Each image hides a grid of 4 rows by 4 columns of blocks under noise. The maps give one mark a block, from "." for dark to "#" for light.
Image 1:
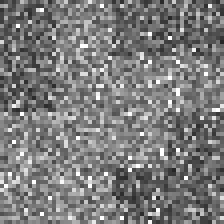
.#..
.###
###.
##..
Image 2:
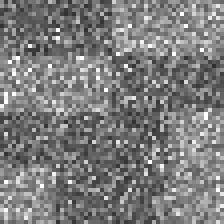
..##
##..
...#
#..#
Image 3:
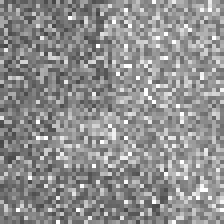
..##
..##
.###
...#
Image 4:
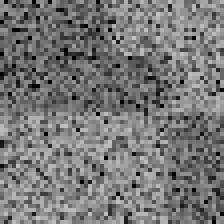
..##
...#
###.
###.
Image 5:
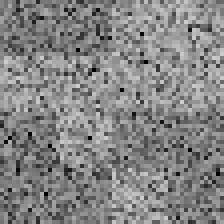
..##
####
.#..
..#.
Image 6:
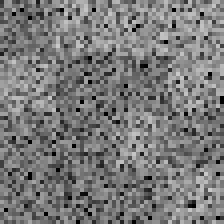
.###
#..#
..#.
...#
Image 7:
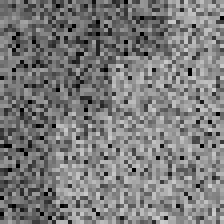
...#
..##
.###
.###
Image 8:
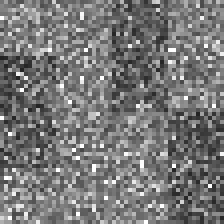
##.#
.#.#
.##.
###.
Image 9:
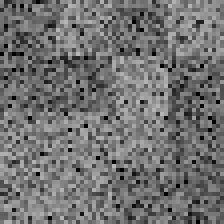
.#.#
..#.
###.
##..
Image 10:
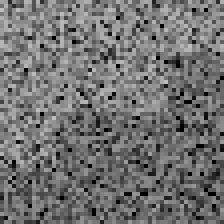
####
###.
#...
....
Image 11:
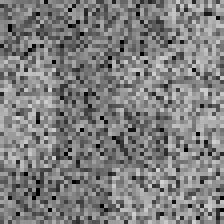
...#
#.##
#..#
..##
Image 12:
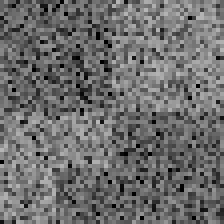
..##
..##
##..
#...
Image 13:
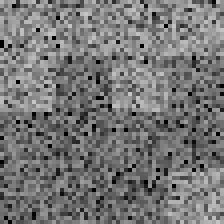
####
#.#.
....
...#
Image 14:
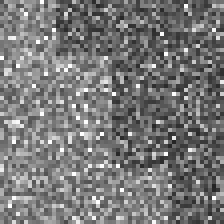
#...
##..
##..
###.
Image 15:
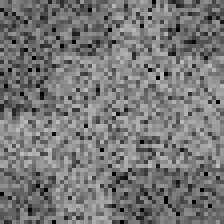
..#.
.###
####
.#..
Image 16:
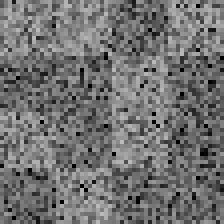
##.#
..#.
#.#.
.#..
